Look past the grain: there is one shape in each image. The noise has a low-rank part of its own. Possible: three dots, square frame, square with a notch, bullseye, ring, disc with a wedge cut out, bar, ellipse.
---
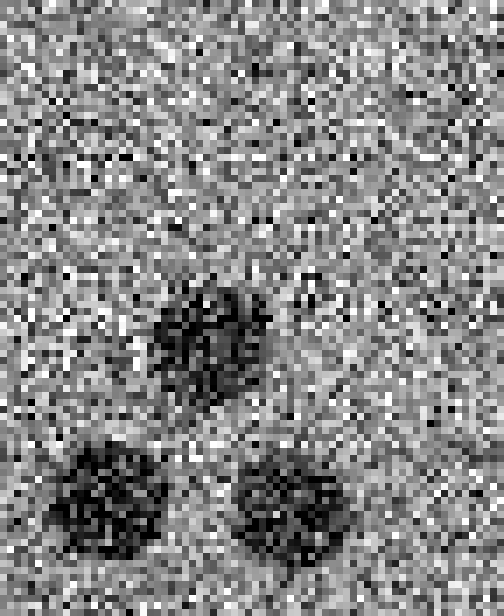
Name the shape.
three dots
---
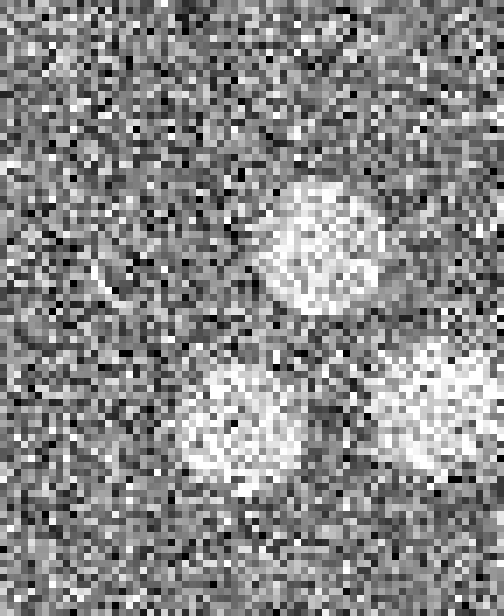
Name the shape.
three dots
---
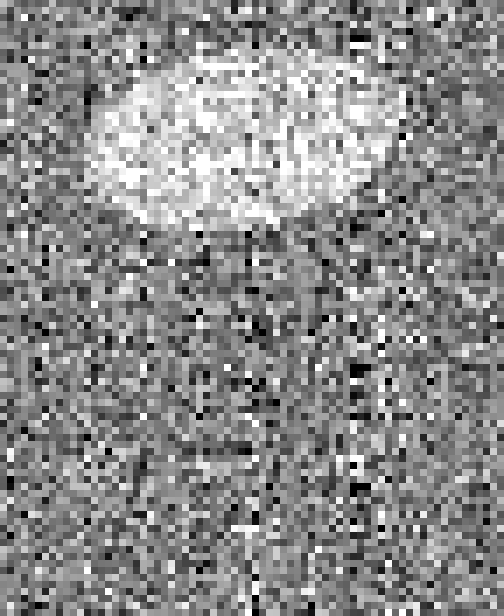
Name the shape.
ellipse
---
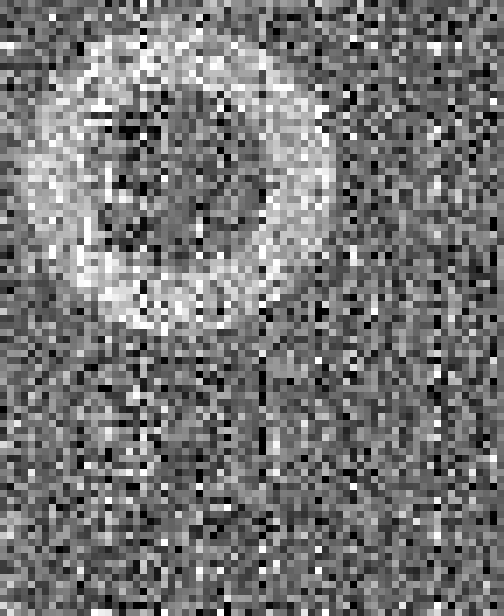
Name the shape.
ring
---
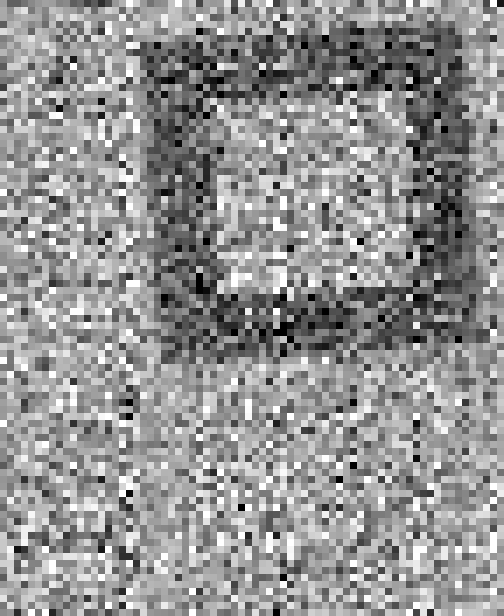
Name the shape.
square frame
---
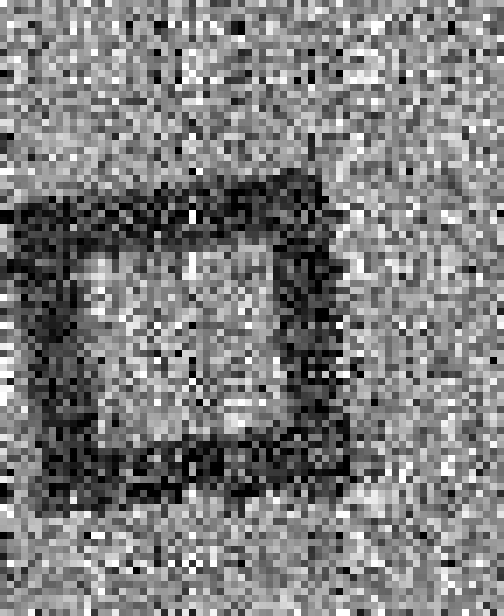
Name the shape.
square frame
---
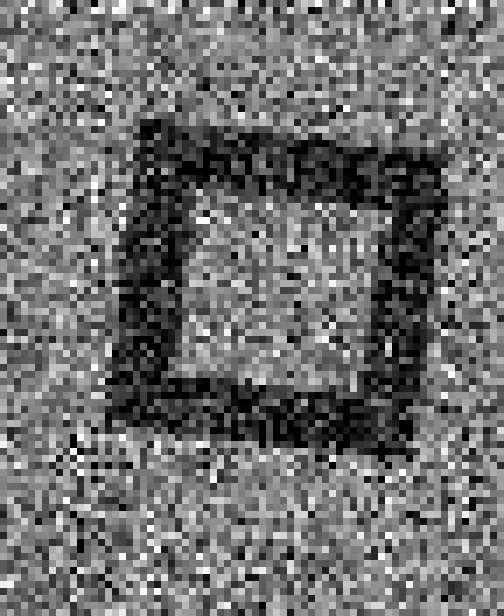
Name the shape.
square frame
